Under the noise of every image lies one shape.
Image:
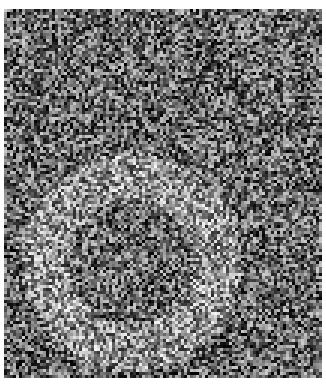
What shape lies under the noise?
ring
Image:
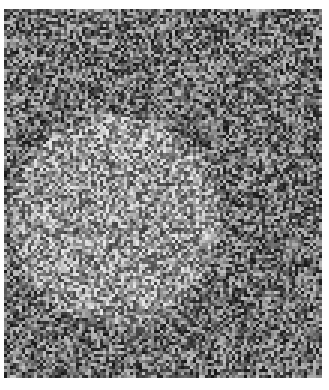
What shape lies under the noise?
disc
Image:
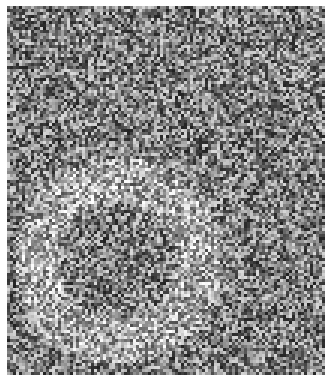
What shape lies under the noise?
ring
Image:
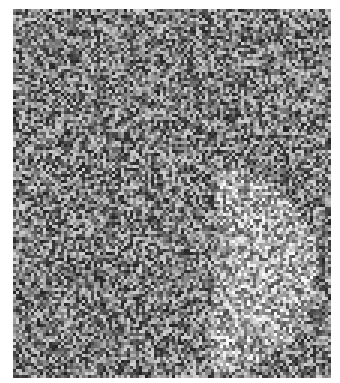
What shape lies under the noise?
half disc
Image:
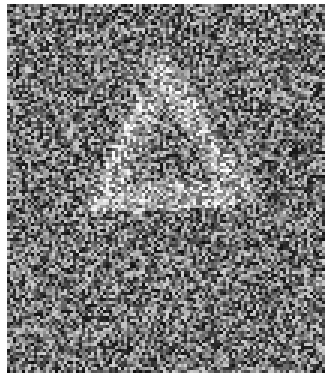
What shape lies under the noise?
triangle frame
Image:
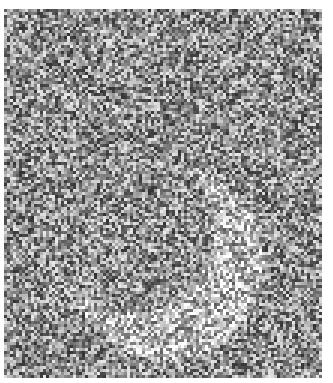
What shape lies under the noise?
crescent
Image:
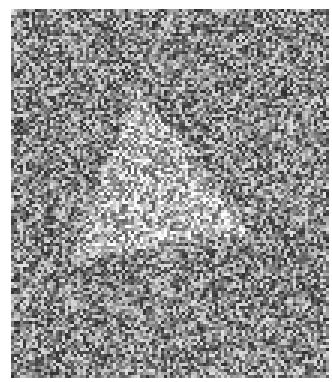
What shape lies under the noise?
triangle
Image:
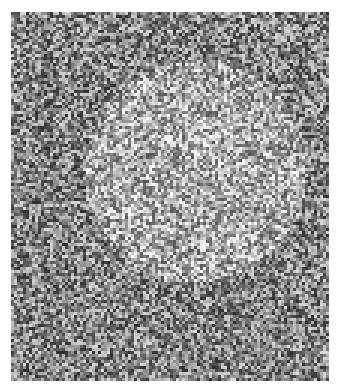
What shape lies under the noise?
disc
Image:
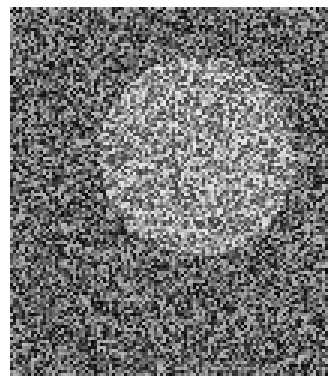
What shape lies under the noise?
disc
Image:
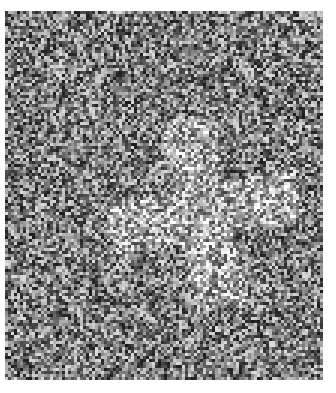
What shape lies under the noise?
cross
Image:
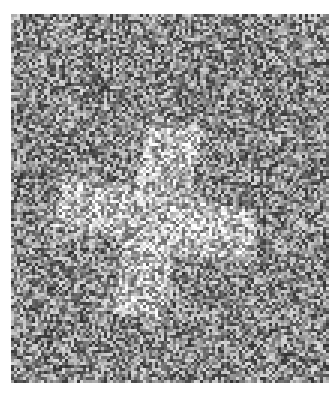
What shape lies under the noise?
cross
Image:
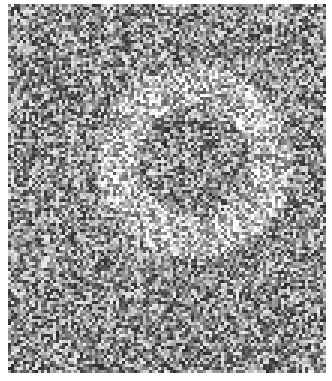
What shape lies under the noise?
ring
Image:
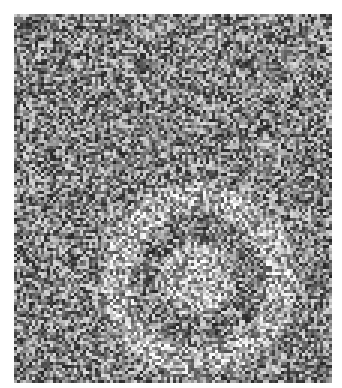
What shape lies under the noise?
bullseye
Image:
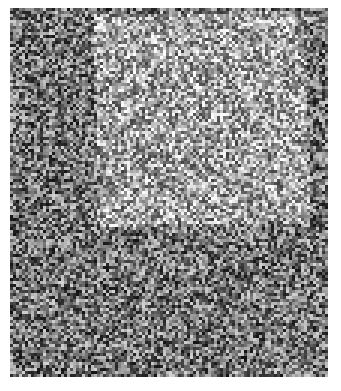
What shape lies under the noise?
square
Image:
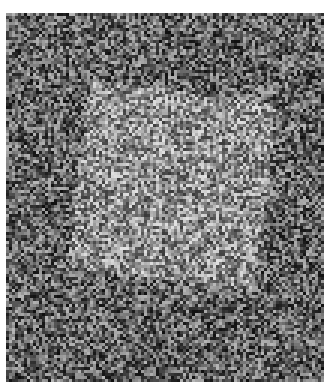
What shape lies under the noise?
square
